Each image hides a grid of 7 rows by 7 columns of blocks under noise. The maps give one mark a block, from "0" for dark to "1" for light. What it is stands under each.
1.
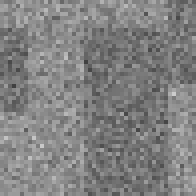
1 1 1 1 1 1 0
0 1 1 0 0 0 0
0 1 1 0 0 0 0
0 1 1 0 0 0 1
1 1 1 0 0 0 1
1 1 1 0 0 0 1
1 1 1 0 0 0 1
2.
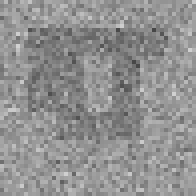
1 1 1 1 1 1 1
1 0 0 0 0 0 1
1 0 0 1 0 1 1
1 0 0 1 0 1 1
1 1 0 0 0 1 1
1 1 1 1 1 1 1
1 1 1 1 1 1 1
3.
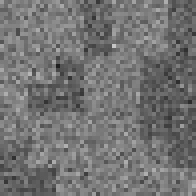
1 1 1 0 1 1 0
1 1 1 0 1 1 0
1 1 0 1 1 0 0
1 0 0 1 1 0 0
1 1 1 1 1 0 0
0 1 1 1 1 1 0
0 0 1 1 1 1 1
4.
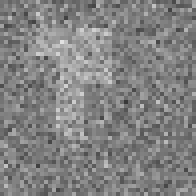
0 0 0 0 0 0 0
0 1 1 1 0 0 0
0 0 1 1 0 0 0
0 0 1 0 0 0 0
0 0 1 0 0 0 0
0 0 0 0 0 0 0
0 0 0 0 0 0 0
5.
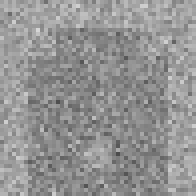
1 1 1 1 1 1 1
1 1 0 0 0 1 1
1 0 0 0 0 0 1
1 0 0 0 0 0 1
1 0 0 0 0 0 1
1 0 0 1 0 0 1
1 0 0 0 0 0 1
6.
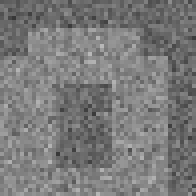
0 0 0 0 0 0 0
0 1 1 1 1 0 0
1 1 1 1 1 1 0
1 1 0 0 1 1 0
1 1 0 0 1 1 0
1 1 0 0 1 1 0
1 1 1 1 1 1 0
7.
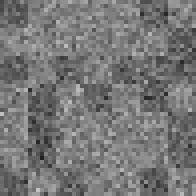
0 1 1 1 1 0 1
1 1 1 1 1 1 0
0 1 0 1 0 0 0
1 0 1 0 1 0 1
1 0 1 1 1 1 0
1 0 1 1 1 1 0
0 1 0 1 1 0 1
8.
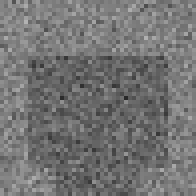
1 1 1 1 1 1 1
1 1 1 1 1 1 1
1 0 0 0 0 0 1
1 0 0 0 0 0 1
1 0 0 0 0 0 1
1 0 0 0 0 0 1
1 1 0 0 0 1 1
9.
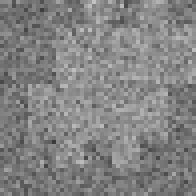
0 0 0 1 0 1 0
0 0 1 1 1 1 1
0 0 1 1 1 1 1
0 1 1 1 1 1 0
0 1 1 1 1 1 0
0 0 1 0 1 0 0
0 0 0 0 0 0 0
